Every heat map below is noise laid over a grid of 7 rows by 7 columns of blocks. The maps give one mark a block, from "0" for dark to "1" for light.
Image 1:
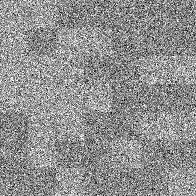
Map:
1 1 0 0 0 0 0
1 0 1 1 0 0 0
1 1 1 0 0 1 1
1 1 1 1 0 0 0
0 1 1 0 0 1 1
0 1 0 0 1 0 0
0 0 1 0 0 0 1
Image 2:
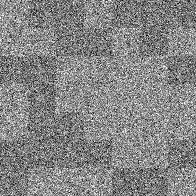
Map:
1 0 0 1 0 0 0
1 1 0 0 1 0 1
0 0 1 1 1 1 0
1 0 1 1 1 1 1
1 0 0 1 1 1 1
0 0 0 0 1 1 0
0 1 1 1 0 0 1
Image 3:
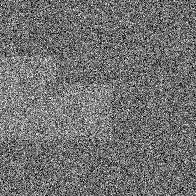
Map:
0 0 0 0 0 0 0
0 0 0 0 0 0 0
1 1 0 0 0 0 0
1 1 1 1 0 0 0
1 1 1 1 0 0 0
0 0 0 0 0 0 0
0 0 0 0 0 0 0
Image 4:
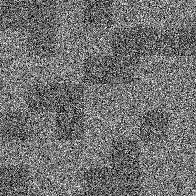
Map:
0 0 1 0 1 1 1
1 0 1 1 0 0 0
1 1 1 0 0 1 1
1 0 0 1 1 1 1
0 1 0 1 1 0 1
1 1 1 1 0 1 1
0 1 1 0 0 1 1
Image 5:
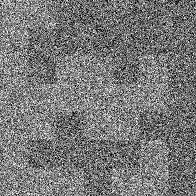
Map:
1 1 0 0 0 0 0
1 0 0 0 0 0 0
1 0 1 1 0 1 0
1 1 1 1 1 1 0
1 1 0 1 1 0 0
1 0 0 0 0 1 0
1 1 1 0 1 1 0
